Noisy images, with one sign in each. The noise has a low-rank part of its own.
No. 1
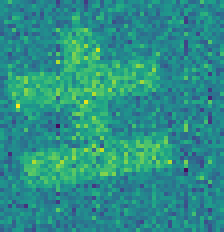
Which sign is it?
plus-minus sign
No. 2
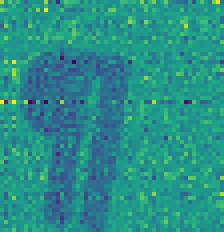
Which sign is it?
pilcrow
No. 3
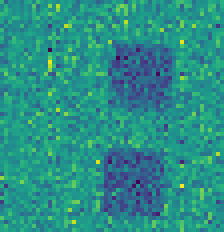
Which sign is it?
colon
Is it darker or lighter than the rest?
darker
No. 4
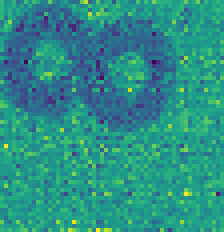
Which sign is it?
infinity sign
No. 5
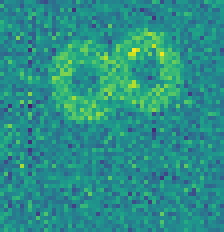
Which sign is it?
infinity sign
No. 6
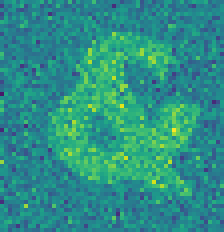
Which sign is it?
ampersand
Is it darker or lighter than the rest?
lighter
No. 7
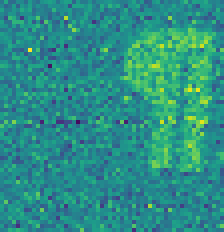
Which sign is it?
pilcrow
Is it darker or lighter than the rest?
lighter
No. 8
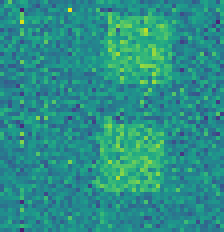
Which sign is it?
colon
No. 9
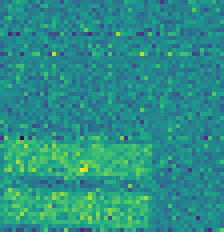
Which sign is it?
equals sign
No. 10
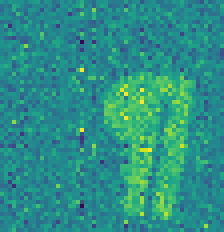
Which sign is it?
pilcrow
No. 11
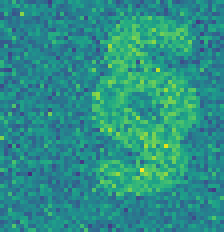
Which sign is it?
section sign
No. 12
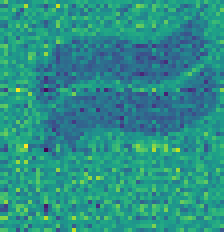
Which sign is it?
approximately sign
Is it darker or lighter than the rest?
darker
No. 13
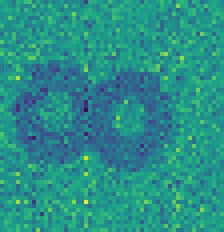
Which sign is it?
infinity sign
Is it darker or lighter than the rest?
darker
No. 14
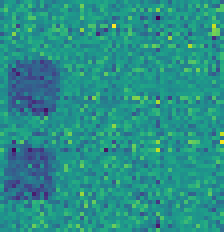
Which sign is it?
colon
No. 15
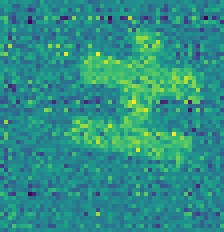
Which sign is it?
plus-minus sign
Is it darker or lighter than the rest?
lighter
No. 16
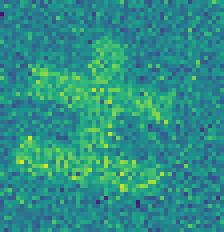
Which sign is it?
plus-minus sign
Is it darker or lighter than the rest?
lighter
